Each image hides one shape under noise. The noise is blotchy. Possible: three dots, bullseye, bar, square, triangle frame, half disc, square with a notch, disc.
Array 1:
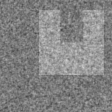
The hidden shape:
square with a notch
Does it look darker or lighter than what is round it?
lighter
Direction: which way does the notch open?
up
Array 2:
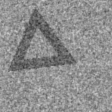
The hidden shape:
triangle frame
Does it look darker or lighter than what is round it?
darker
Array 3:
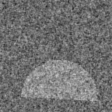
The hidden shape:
half disc
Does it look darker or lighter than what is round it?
lighter
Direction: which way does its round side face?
up
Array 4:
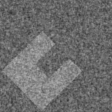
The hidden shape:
square with a notch
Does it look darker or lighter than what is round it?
lighter
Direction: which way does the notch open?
up and right
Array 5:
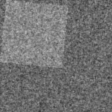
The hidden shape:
square
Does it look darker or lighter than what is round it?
lighter
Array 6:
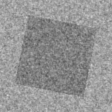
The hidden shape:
square
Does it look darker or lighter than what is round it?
darker
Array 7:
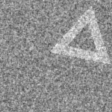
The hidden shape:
triangle frame
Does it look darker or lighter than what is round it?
lighter
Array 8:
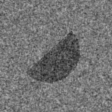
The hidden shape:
half disc
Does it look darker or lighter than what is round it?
darker
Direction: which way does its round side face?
down and right
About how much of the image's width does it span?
half
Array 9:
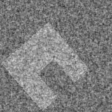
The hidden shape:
square with a notch
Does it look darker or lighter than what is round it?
lighter
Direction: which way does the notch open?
down and right
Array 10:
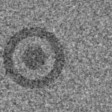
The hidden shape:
bullseye
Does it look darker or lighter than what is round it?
darker
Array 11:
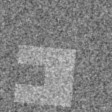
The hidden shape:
square with a notch
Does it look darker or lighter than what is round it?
lighter
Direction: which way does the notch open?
left
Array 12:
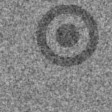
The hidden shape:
bullseye
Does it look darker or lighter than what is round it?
darker
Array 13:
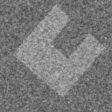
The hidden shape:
square with a notch
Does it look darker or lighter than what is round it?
lighter
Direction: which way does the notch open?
up and right
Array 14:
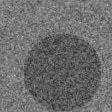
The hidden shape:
disc
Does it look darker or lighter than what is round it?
darker
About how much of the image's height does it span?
two thirds
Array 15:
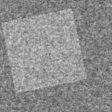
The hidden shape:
square
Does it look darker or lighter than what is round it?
lighter
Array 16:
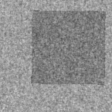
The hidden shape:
square
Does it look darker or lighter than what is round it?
darker
